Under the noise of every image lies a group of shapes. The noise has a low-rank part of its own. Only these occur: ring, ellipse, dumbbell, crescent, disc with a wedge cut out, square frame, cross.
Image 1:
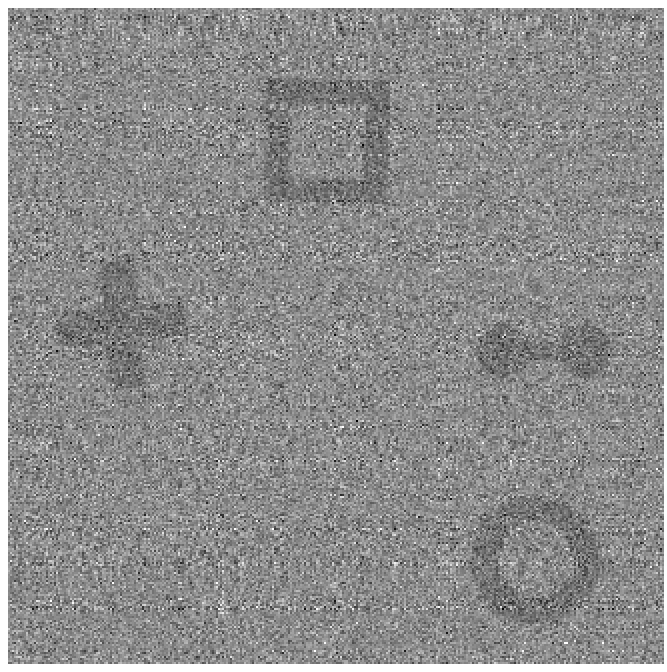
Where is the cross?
middle left
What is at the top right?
nothing
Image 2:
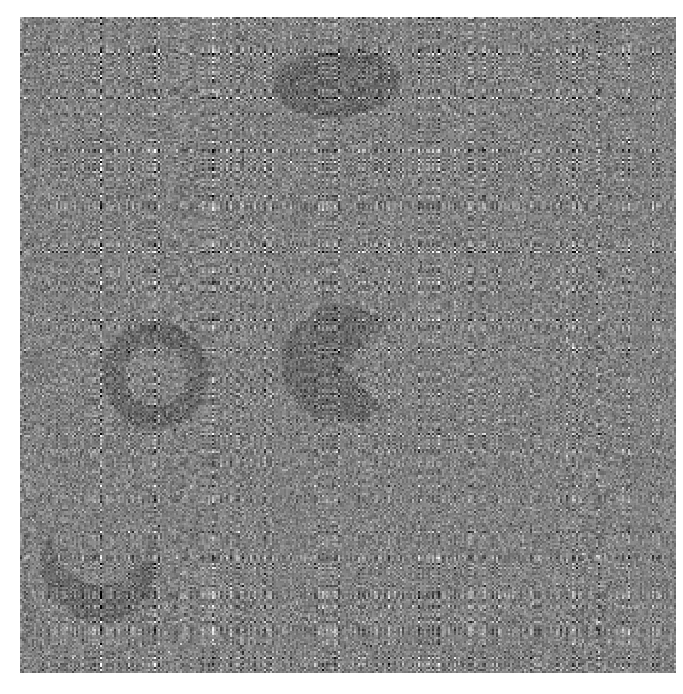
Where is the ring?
middle left
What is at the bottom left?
crescent
